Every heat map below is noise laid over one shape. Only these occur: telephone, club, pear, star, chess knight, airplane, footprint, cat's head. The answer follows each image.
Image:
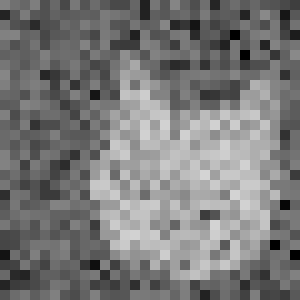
cat's head
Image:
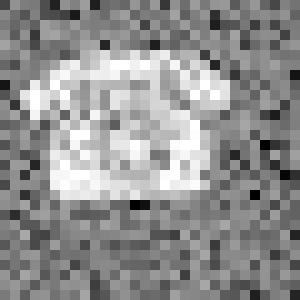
telephone
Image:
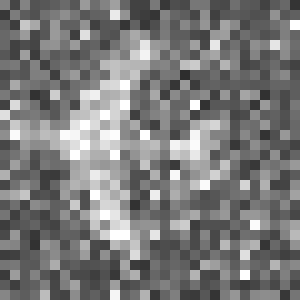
airplane
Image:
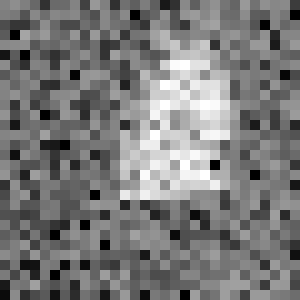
chess knight
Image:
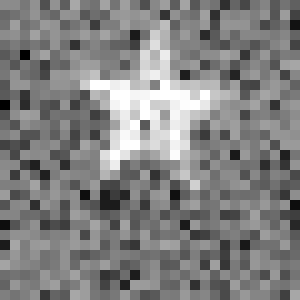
star
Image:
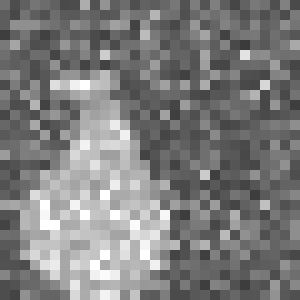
pear
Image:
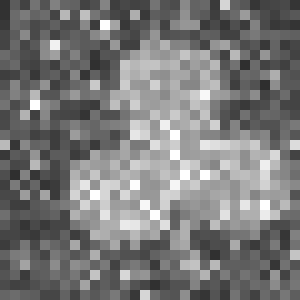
club
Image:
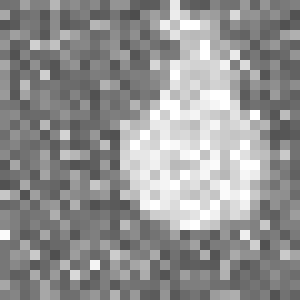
pear
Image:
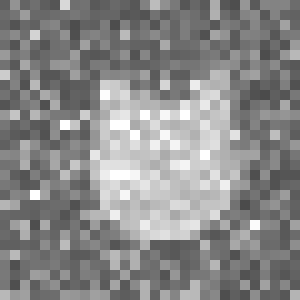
cat's head
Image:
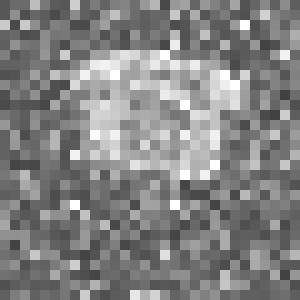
telephone
